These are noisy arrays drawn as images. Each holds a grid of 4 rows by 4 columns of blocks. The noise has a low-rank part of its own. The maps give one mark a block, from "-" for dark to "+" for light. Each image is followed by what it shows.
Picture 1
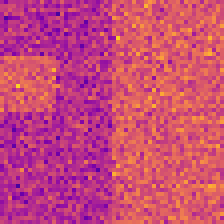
- - + +
+ - + +
- - + +
- - + +
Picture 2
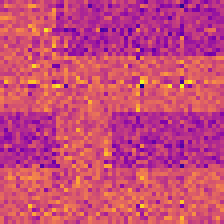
+ - - -
+ + + +
- + - -
+ + + +
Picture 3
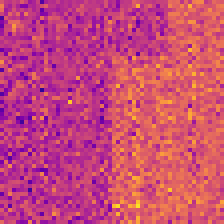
- - - +
- - + +
- - + +
- - + +
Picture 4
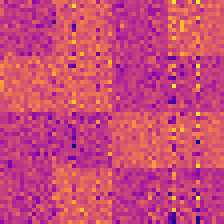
- + - +
+ + - -
- - + +
- + - -
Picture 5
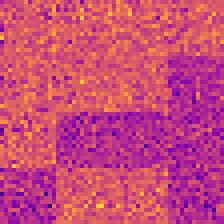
+ + + +
+ + + -
+ - - -
- + + -
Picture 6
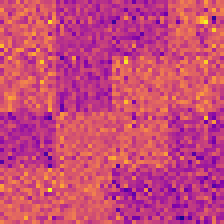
+ - - +
+ - + +
- + + -
+ + - -
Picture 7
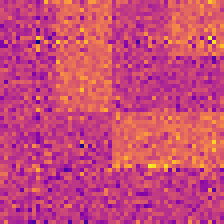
- + - +
- + - -
- - + +
- - - -
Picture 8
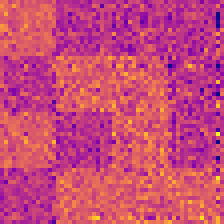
+ - - -
- + + -
+ - + -
- + + +
